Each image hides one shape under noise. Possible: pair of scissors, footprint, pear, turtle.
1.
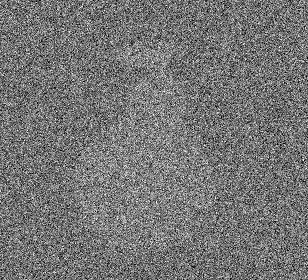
light pear
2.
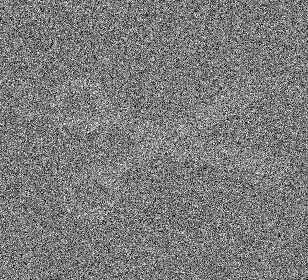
light pair of scissors
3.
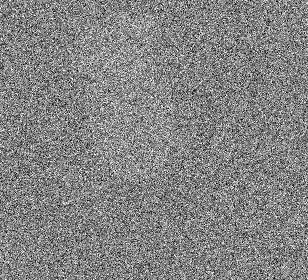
light footprint
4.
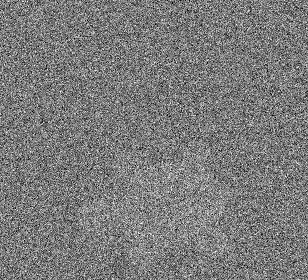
light turtle
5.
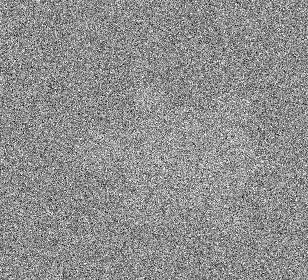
light turtle
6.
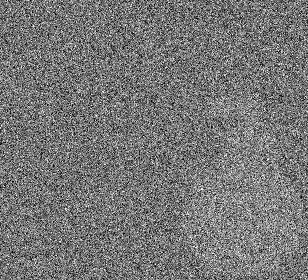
light pear
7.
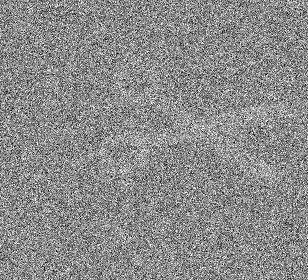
light pair of scissors
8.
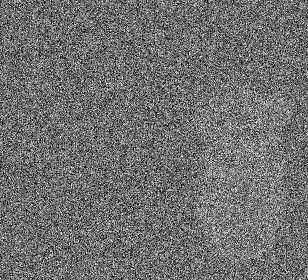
light footprint
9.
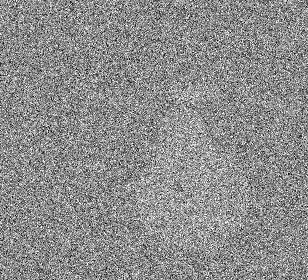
light pear
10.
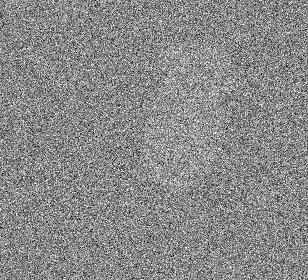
light footprint
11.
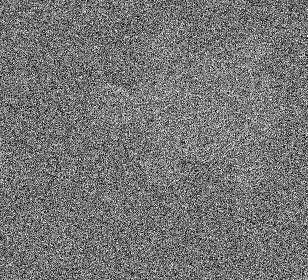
light turtle
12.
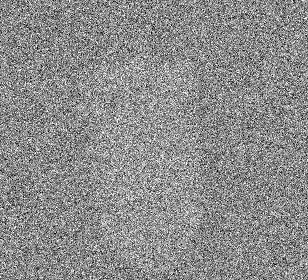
light footprint
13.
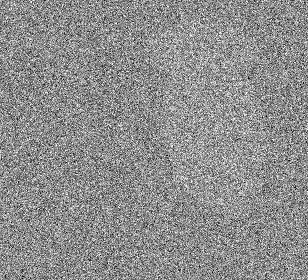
light footprint
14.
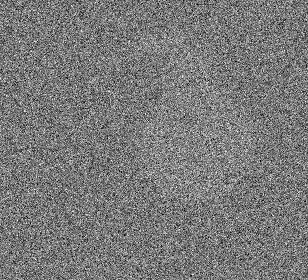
light pear
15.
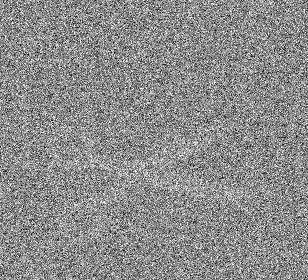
light pair of scissors
